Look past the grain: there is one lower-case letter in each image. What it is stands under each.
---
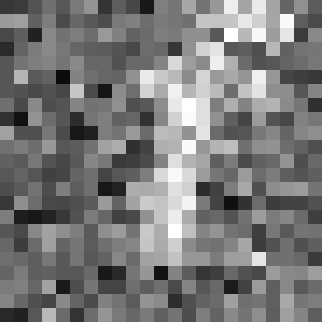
f
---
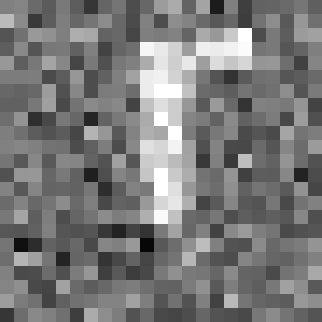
r
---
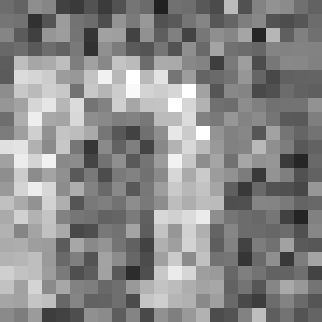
n
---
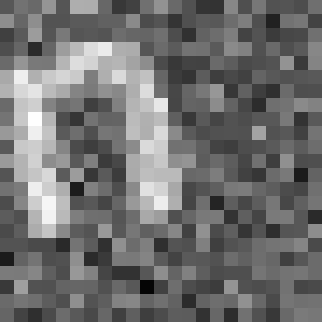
n
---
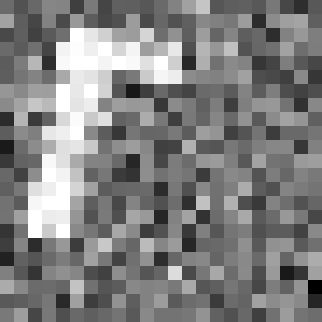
r
